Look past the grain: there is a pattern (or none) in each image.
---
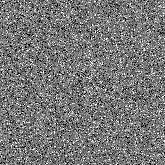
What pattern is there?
only noise
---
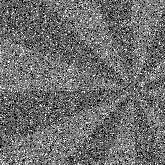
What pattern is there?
spokes from one point
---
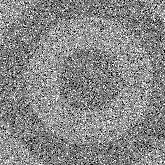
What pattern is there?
rings round one point
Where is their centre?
centre
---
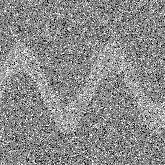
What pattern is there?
a wavy band
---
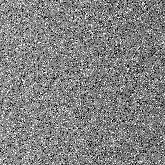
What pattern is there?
a smooth slope
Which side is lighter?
left
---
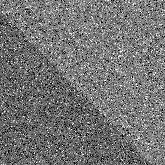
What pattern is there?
a sharp edge
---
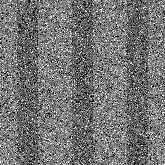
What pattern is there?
vertical stripes
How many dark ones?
3
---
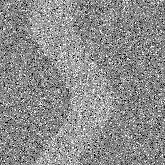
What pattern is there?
a wavy band
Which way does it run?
top to bottom
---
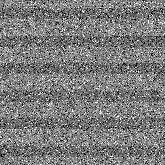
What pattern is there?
horizontal stripes
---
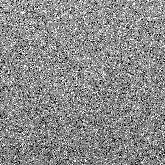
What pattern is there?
a smooth slope
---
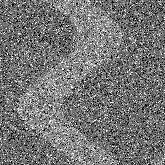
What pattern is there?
a wavy band
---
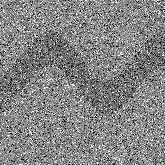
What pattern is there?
a wavy band
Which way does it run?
left to right
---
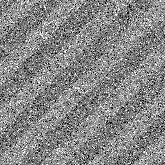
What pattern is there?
diagonal stripes
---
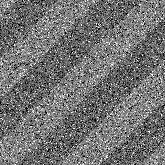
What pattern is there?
diagonal stripes
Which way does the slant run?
bottom left to top right
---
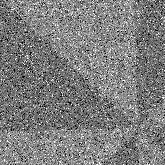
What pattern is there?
spokes from one point
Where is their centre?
bottom right
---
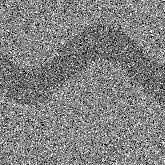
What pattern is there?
a wavy band
